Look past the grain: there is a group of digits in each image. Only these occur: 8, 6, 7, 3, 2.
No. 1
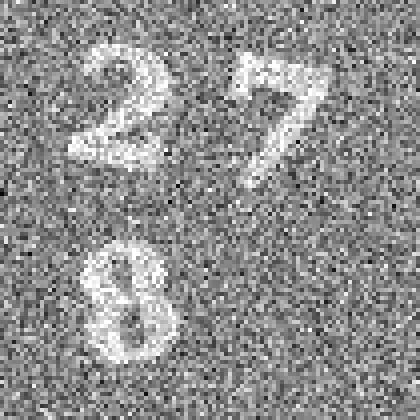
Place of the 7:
top right
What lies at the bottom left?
8
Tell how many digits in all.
3
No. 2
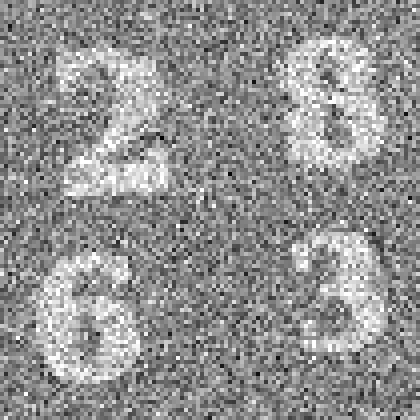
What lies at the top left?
2
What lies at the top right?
8
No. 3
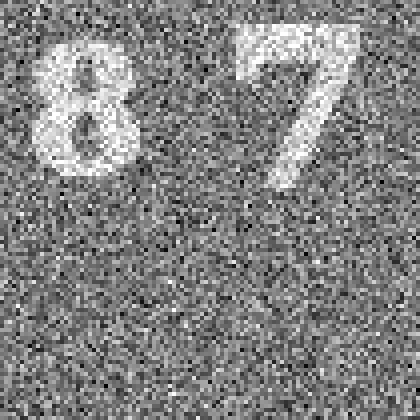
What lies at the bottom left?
nothing
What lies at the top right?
7
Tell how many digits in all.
2
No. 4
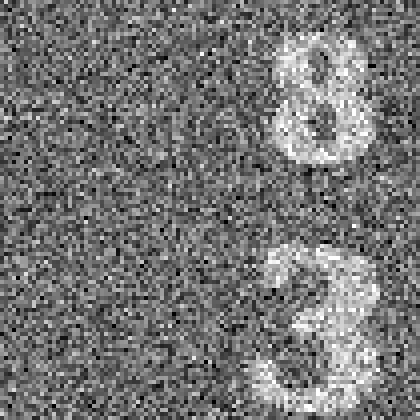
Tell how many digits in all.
2
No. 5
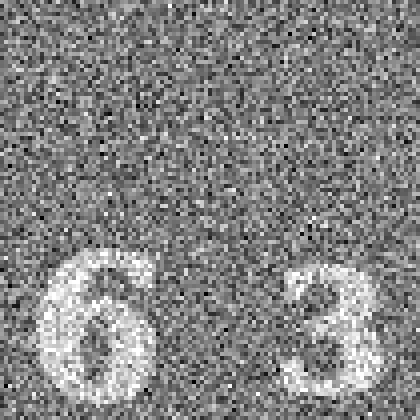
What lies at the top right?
nothing
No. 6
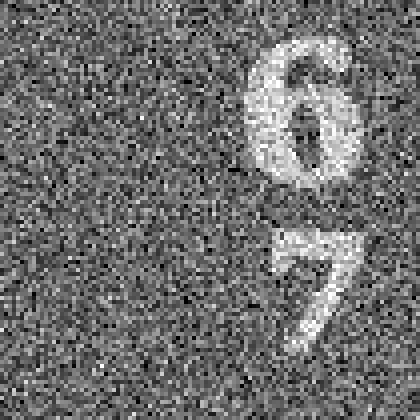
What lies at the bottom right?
7
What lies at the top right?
6
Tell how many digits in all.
2
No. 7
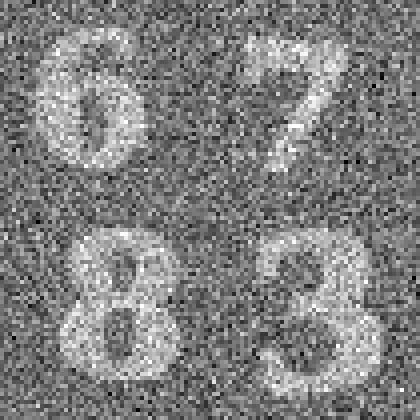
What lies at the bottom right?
3
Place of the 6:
top left
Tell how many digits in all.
4
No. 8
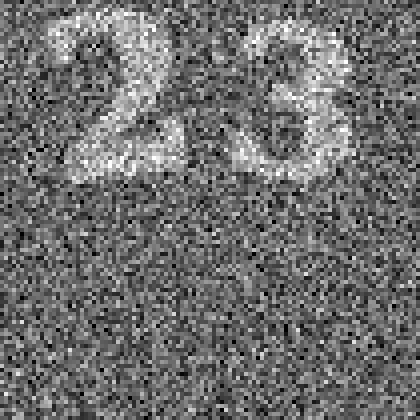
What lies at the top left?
2
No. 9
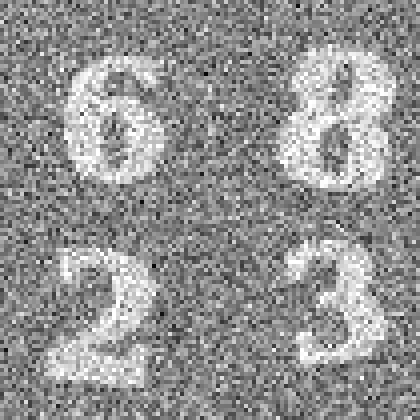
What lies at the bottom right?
3
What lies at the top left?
6
